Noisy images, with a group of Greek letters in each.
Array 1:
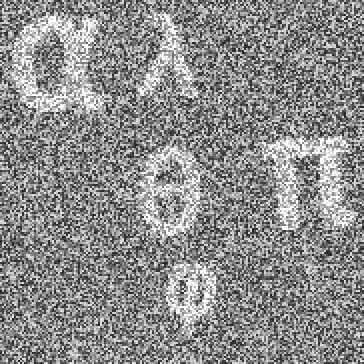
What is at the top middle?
lambda
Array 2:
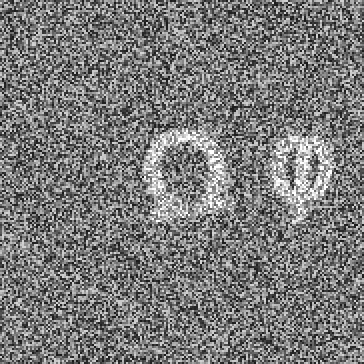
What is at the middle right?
phi
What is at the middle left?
nothing
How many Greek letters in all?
2
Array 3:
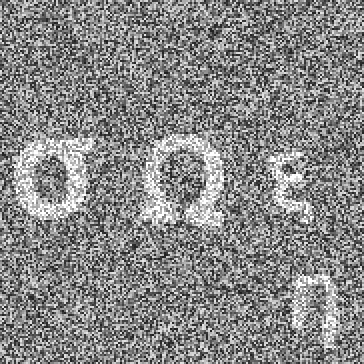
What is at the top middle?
nothing
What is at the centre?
omega
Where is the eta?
bottom right
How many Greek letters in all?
4
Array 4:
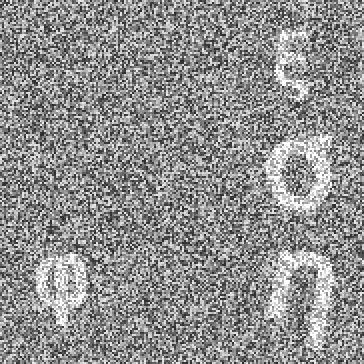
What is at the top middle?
nothing
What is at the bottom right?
eta
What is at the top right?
xi
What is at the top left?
nothing
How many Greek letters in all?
4
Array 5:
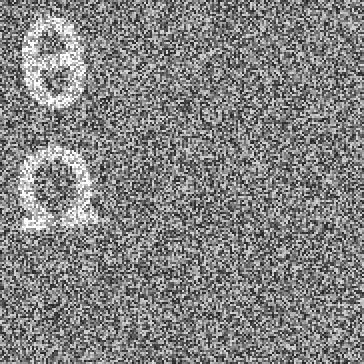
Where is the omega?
middle left
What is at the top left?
theta
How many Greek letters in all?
2
